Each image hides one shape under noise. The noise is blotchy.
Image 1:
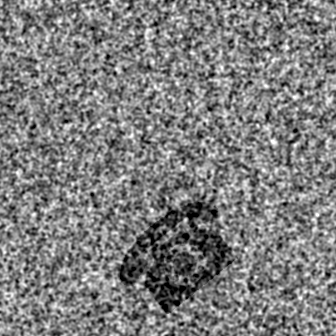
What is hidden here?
dark telephone, bottom middle
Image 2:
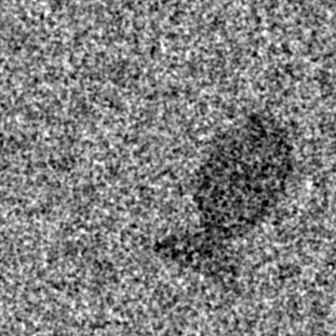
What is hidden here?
dark fish
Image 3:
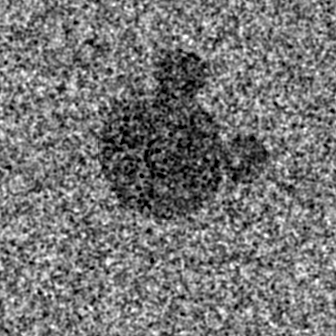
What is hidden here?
dark bear's head
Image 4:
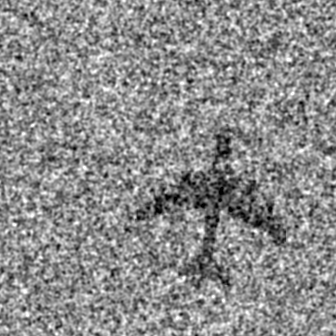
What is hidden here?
dark airplane
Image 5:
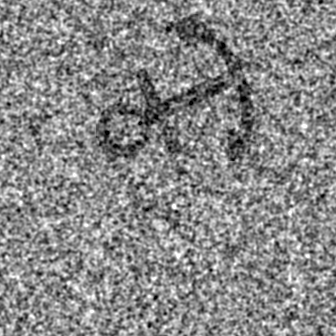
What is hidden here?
dark anchor
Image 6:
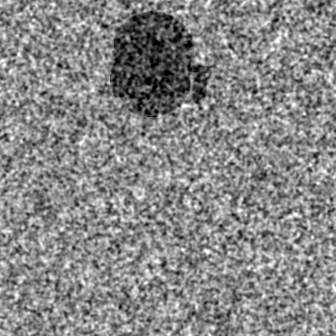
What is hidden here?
dark apple, top middle
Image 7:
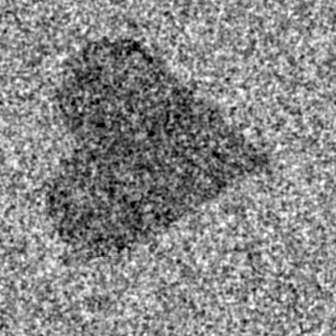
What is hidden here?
dark heart
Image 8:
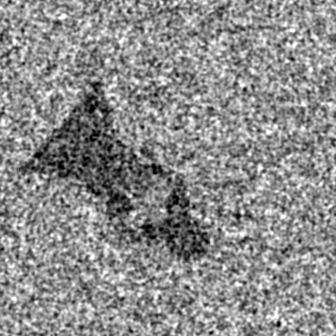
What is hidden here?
dark chess bishop
